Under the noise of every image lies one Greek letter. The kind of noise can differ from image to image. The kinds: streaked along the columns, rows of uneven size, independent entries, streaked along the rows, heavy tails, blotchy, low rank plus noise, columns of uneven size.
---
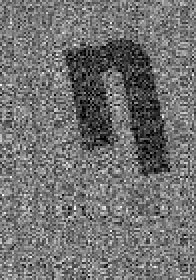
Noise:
low rank plus noise
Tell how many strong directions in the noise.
two
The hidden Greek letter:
eta
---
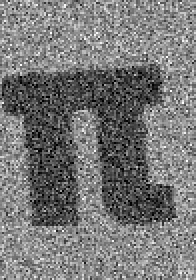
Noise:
independent entries
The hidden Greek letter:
pi
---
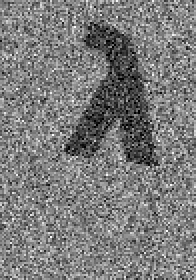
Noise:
independent entries
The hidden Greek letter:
lambda
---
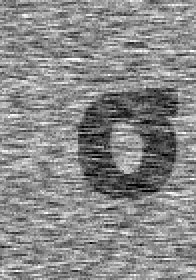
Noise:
streaked along the rows
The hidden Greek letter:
sigma
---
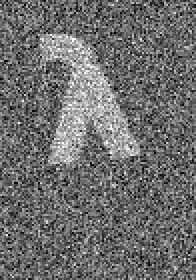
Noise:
independent entries
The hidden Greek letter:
lambda
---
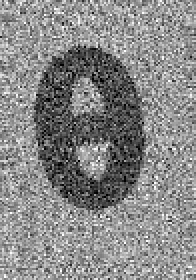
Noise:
low rank plus noise
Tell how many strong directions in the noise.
three or four
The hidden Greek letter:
theta
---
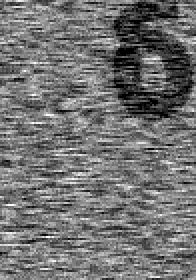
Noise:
streaked along the rows
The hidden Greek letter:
delta
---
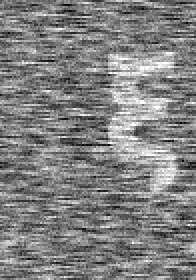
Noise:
streaked along the rows
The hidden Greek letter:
xi
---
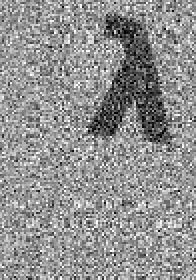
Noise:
low rank plus noise
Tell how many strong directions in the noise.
two
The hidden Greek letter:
lambda
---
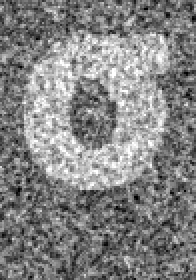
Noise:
blotchy
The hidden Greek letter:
sigma
